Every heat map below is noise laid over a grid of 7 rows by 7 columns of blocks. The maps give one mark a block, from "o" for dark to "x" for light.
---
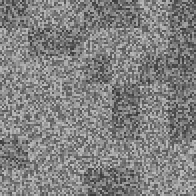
o x x o o x o
x o o x x x o
x x x o x o o
x x x x o x o
x x x x o x o
o x x x x x x
x x x o o x x
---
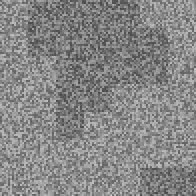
x o o o o x x
x o o o o o x
x x o o o o x
x x o o x x x
x x o x x x x
x x x x x x x
x x x x x o o
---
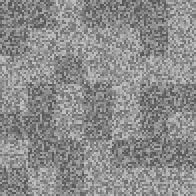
o o x o o o x
o x x x x o x
x x o x x x x
x o x o x o o
o o x o x o x
x o o x o o o
o x o x x x x
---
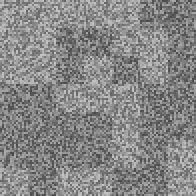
x x x x x o o
x x o o x x o
x x o x o x o
o o x x x o o
o o o o x o o
o o o o x o x
x o x x o o x
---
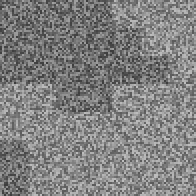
o o o o x x x
o o o o o x x
o o o o o o x
x x o o x x x
x x x x x x x
o x x x x x x
o x x x x x x
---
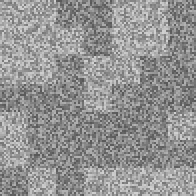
x x o o x x o
x x x o x x o
x x o x x o o
o o o x o o o
x o o o o o x
x o o o o o o
o x o x x x x
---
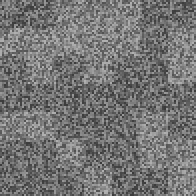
o o x x x o o
x x x x x o x
o x o x o o x
o o o o o o o
x x o o o x o
o o x o o x x
o o o x o o x
